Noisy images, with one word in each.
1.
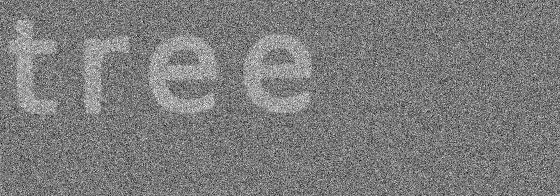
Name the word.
tree
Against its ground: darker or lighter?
lighter
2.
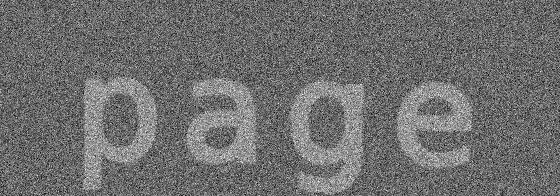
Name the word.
page
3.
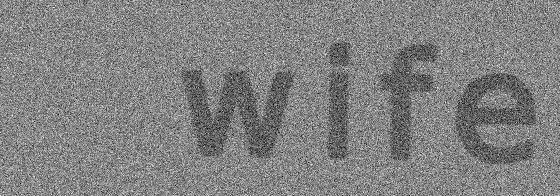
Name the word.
wife
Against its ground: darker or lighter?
darker
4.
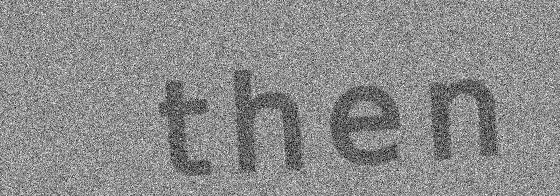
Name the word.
then
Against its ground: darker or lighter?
darker
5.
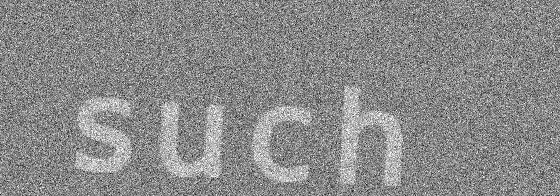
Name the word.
such
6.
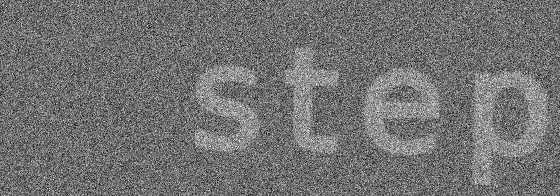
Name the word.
step
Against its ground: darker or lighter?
lighter
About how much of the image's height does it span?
two thirds
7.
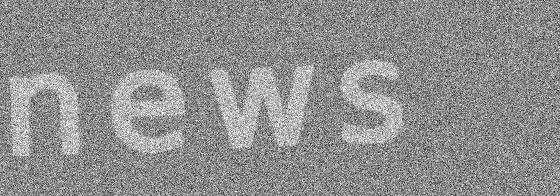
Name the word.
news
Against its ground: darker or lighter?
lighter
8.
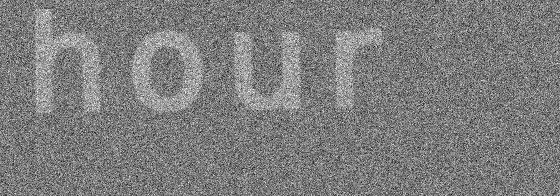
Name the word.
hour
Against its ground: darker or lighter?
lighter
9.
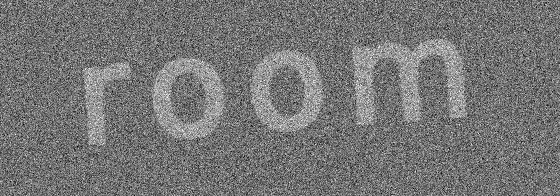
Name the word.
room
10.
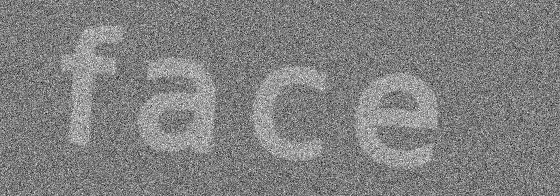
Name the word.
face
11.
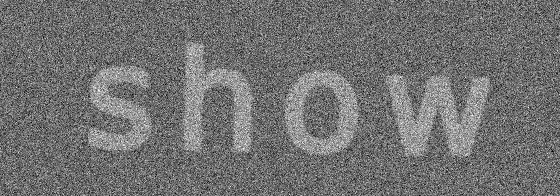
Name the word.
show
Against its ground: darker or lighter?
lighter
